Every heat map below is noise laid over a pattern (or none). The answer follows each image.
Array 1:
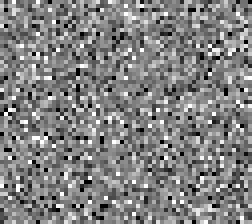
only noise
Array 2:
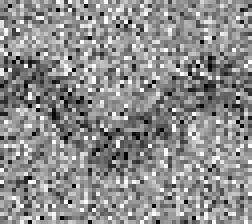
a wavy band
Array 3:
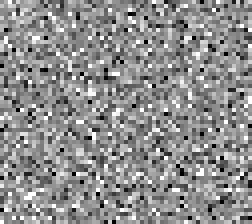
only noise
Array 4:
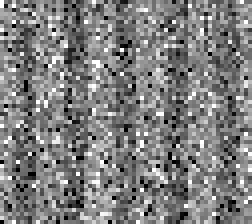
vertical stripes
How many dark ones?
5
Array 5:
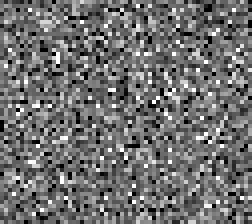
only noise
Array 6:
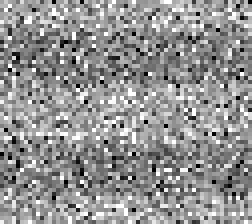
horizontal stripes
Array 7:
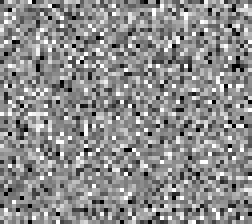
only noise
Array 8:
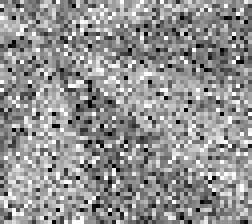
spokes from one point
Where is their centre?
top left
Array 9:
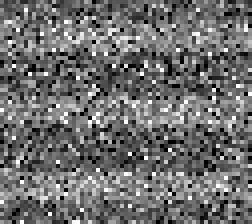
horizontal stripes
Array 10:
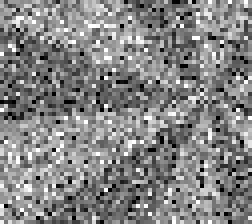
spokes from one point
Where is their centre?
middle right
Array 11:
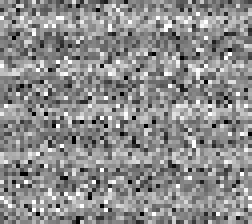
horizontal stripes
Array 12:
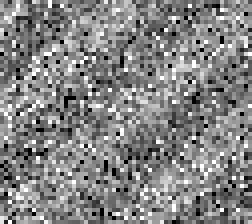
diagonal stripes
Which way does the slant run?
bottom left to top right
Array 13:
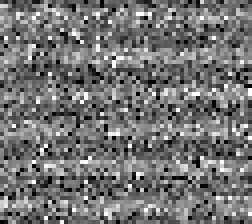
horizontal stripes
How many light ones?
6
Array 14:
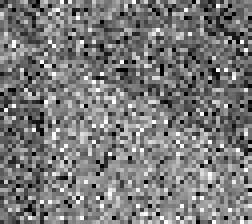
spokes from one point
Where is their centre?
top left
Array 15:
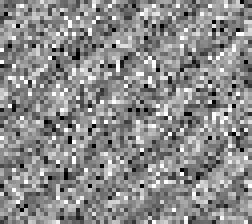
diagonal stripes
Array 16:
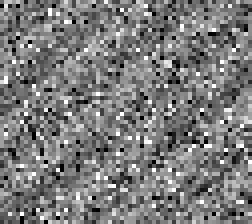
diagonal stripes
